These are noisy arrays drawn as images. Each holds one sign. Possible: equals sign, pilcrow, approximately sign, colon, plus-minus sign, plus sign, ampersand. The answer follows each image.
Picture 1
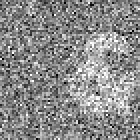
light ampersand
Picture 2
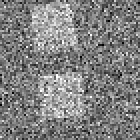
light colon
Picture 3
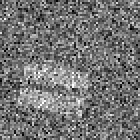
light equals sign
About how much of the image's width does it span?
half
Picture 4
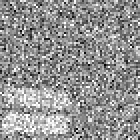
light equals sign
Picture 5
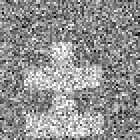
light plus-minus sign
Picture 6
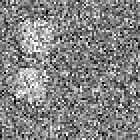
light colon
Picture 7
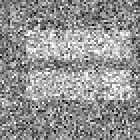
light equals sign
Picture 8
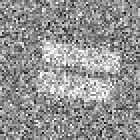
light equals sign
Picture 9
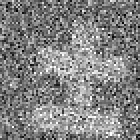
light plus-minus sign
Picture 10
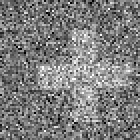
light plus sign
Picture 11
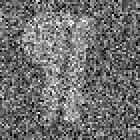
light pilcrow
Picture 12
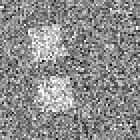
light colon
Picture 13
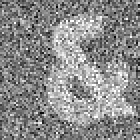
light ampersand
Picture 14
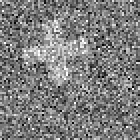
light plus sign
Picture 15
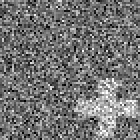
light plus sign, bottom right
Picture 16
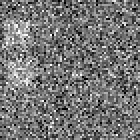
light colon
